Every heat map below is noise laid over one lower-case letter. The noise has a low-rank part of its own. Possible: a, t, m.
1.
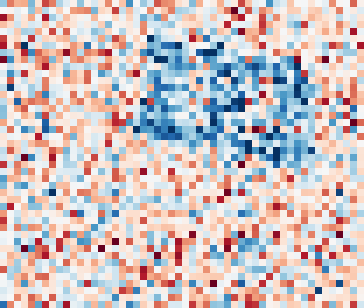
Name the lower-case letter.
m
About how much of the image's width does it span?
half
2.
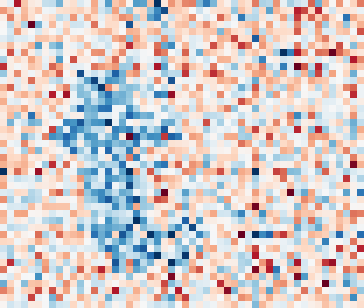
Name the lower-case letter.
t
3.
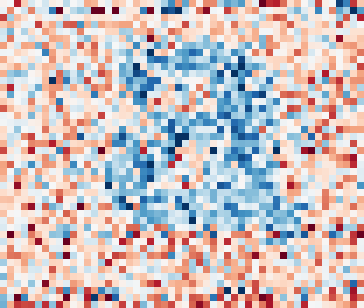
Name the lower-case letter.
a
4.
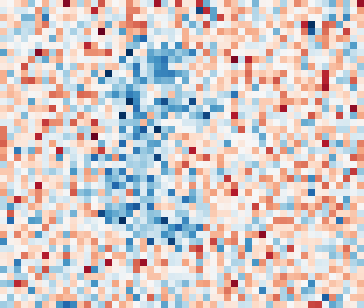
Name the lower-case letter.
t
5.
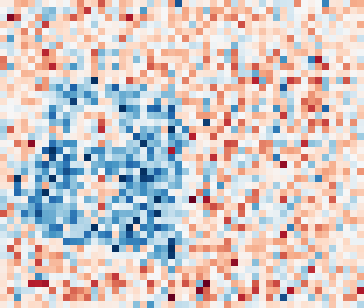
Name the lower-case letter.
a
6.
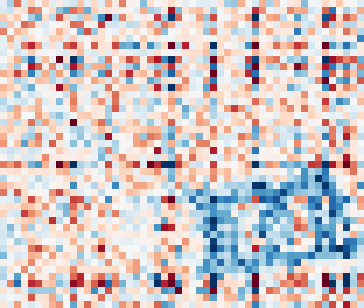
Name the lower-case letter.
m
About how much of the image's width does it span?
half
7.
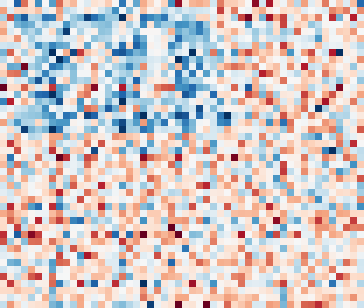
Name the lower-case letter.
m
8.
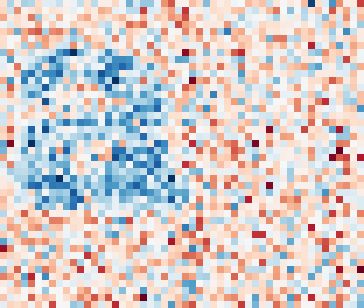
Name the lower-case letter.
a
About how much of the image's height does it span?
half
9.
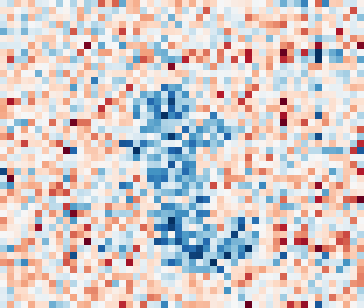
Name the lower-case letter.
t
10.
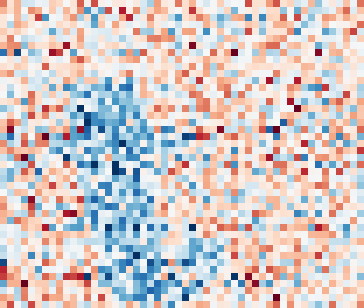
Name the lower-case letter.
t
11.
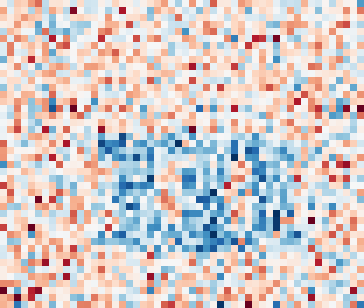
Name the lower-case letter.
m
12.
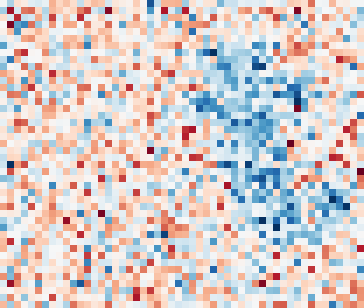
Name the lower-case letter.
t
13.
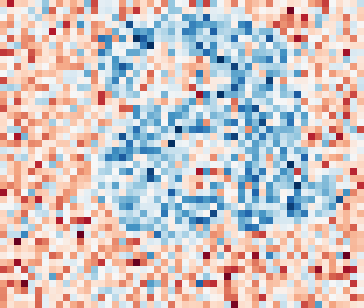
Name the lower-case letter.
a
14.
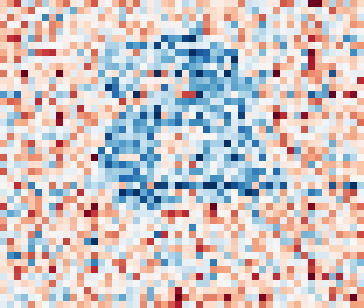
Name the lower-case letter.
a
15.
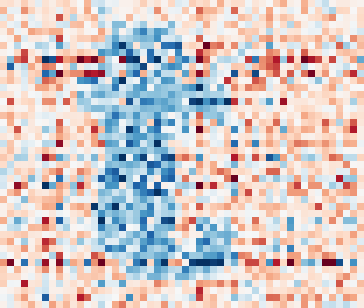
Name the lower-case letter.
t
